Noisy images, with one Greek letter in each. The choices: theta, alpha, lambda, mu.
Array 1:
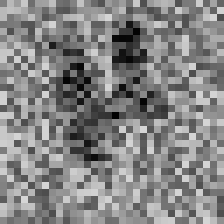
mu
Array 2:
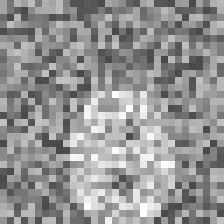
theta
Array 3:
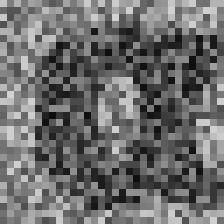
alpha
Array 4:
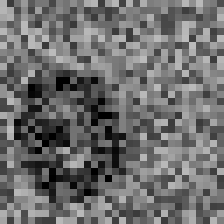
theta
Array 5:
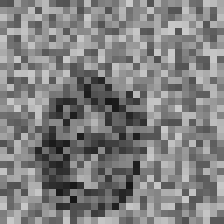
theta
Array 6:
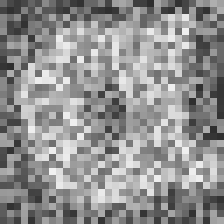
alpha
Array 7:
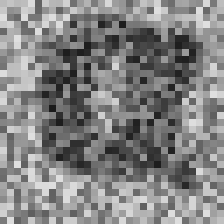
alpha
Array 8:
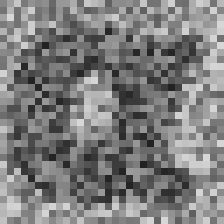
alpha
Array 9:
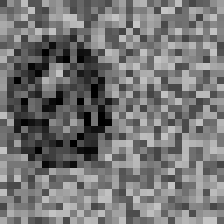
theta
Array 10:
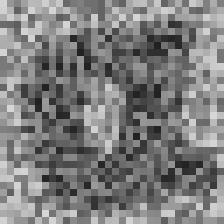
alpha
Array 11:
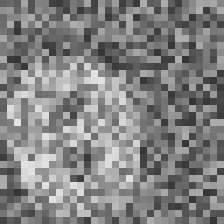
theta
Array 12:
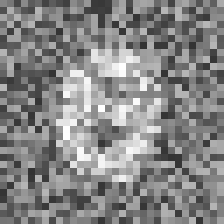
theta
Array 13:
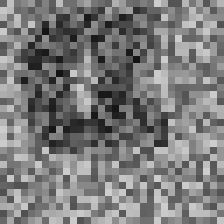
alpha
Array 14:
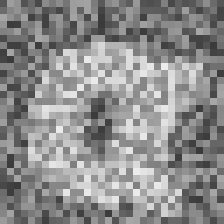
alpha
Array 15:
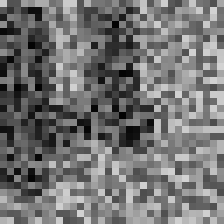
mu
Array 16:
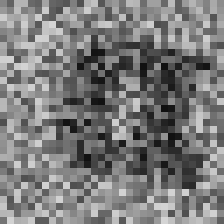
alpha
